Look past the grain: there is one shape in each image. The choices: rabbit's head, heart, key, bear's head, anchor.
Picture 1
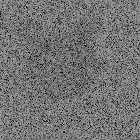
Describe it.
dark bear's head
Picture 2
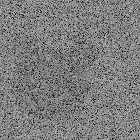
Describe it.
dark bear's head
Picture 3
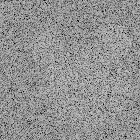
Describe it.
light bear's head
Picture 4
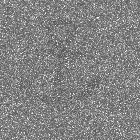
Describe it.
dark anchor
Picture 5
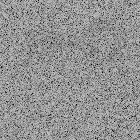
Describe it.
dark key
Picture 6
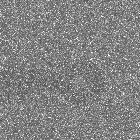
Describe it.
dark key
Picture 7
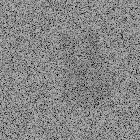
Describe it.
dark rabbit's head
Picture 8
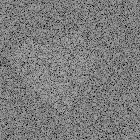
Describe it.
light heart
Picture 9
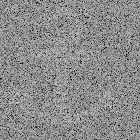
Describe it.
light anchor
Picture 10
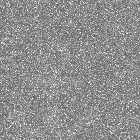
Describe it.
light anchor
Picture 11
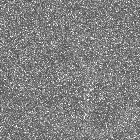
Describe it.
light anchor
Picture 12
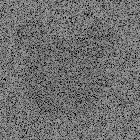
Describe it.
dark bear's head
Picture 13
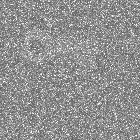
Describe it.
light key
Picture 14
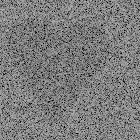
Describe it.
dark heart
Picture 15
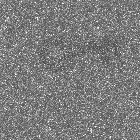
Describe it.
dark key
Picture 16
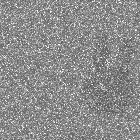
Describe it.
dark rabbit's head
